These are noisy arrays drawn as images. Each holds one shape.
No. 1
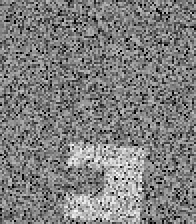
light square with a notch, bottom middle
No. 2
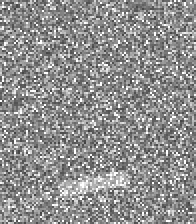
light bar, bottom middle
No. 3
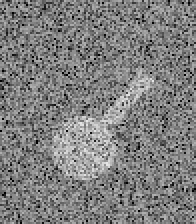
light lollipop
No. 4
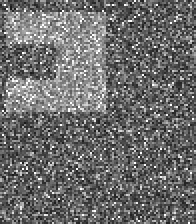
light square with a notch
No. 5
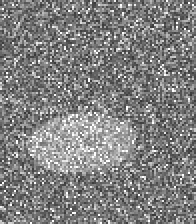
light ellipse
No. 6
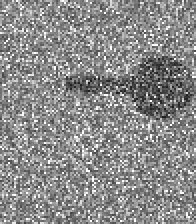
dark lollipop
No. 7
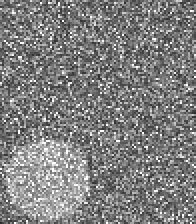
light disc, bottom left
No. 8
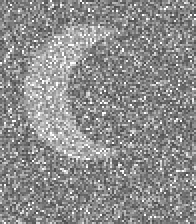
light crescent
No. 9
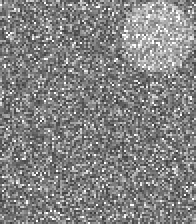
light disc, top right
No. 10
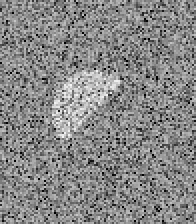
light half disc, centre
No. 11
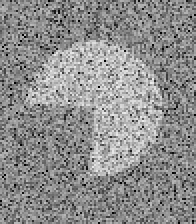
light disc with a wedge cut out
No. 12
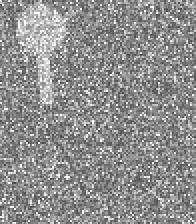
light lollipop, top left
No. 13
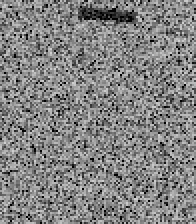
dark bar, top middle
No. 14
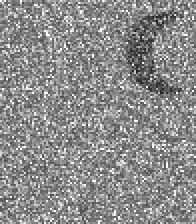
dark crescent, top right
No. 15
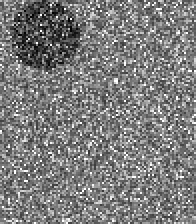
dark disc, top left
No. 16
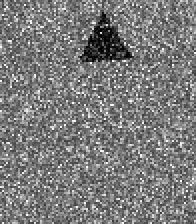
dark triangle, top middle
